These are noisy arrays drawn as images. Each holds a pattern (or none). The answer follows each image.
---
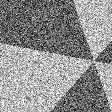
spokes from one point
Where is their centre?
middle right
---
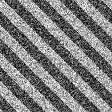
diagonal stripes
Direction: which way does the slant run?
top left to bottom right
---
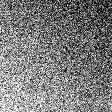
a smooth slope
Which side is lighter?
bottom left
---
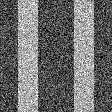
vertical stripes
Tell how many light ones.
2
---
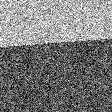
a sharp edge
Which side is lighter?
top
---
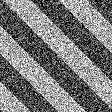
diagonal stripes
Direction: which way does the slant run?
top left to bottom right
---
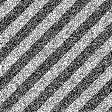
diagonal stripes
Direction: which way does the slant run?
bottom left to top right
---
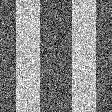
vertical stripes
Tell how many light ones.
2
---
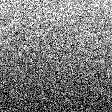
a smooth slope
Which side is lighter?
top
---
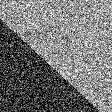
a sharp edge
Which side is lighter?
top right
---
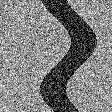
a wavy band
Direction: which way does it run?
top to bottom
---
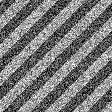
diagonal stripes
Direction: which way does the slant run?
bottom left to top right
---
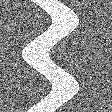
a wavy band
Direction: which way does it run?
top to bottom
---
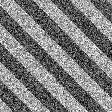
diagonal stripes
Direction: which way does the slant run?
top left to bottom right
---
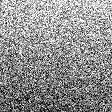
a smooth slope
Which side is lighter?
top
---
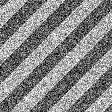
diagonal stripes
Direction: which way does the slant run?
bottom left to top right
